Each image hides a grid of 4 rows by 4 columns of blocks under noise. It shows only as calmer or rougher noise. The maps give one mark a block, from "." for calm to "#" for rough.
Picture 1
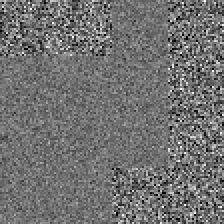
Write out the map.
# # . #
. . . #
. . . #
. . # #
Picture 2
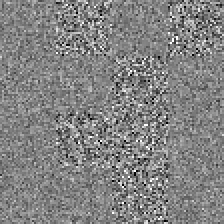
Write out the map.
. # . #
. . # .
. # # .
. . # .
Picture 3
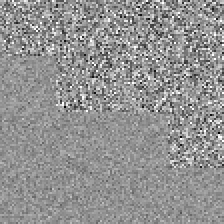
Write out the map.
# # # #
. # # #
. . . #
. . . .
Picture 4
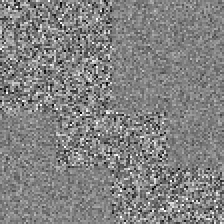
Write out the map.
# # . .
# # . .
. # # .
. . # #
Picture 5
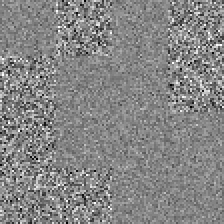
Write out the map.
. # . #
# . . #
# . . .
# # . .
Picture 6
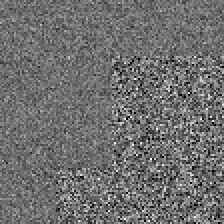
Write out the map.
. . . .
. . # #
. . # #
. # # #
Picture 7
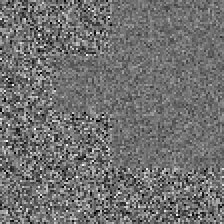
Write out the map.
# # . .
# . . .
# # . .
# # # #
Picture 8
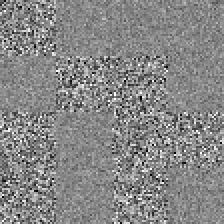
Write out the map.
# . . .
. # # .
# . # #
# . # .
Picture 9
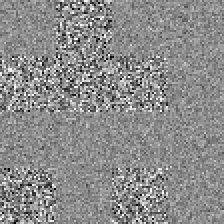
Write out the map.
. # . .
# # # .
. . . .
# . # .
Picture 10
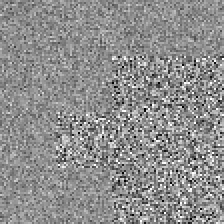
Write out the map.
. . . .
. . # #
. # # #
. . # #
